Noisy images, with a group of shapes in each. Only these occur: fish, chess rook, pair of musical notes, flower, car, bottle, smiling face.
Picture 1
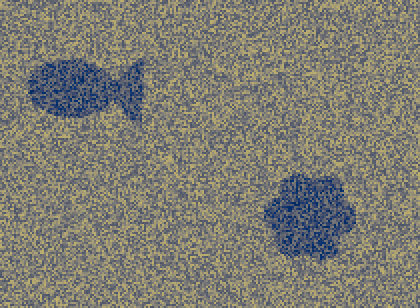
top left: dark fish; bottom right: dark flower
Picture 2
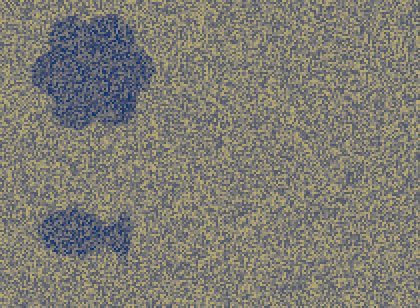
top left: dark flower; bottom left: dark fish
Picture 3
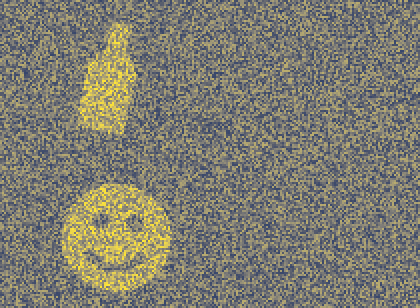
top left: light bottle; bottom left: light smiling face
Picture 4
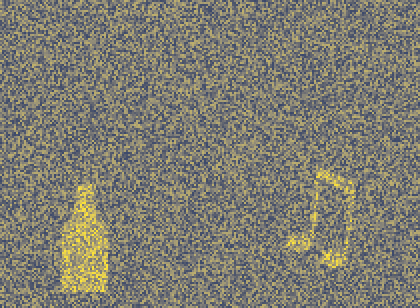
bottom left: light bottle; bottom right: light pair of musical notes
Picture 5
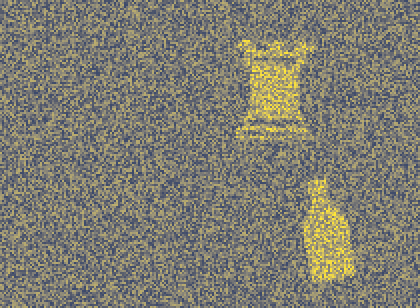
top right: light chess rook; bottom right: light bottle
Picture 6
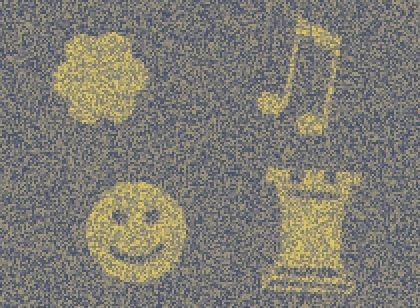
top left: light flower; top right: light pair of musical notes; bottom left: light smiling face; bottom right: light chess rook
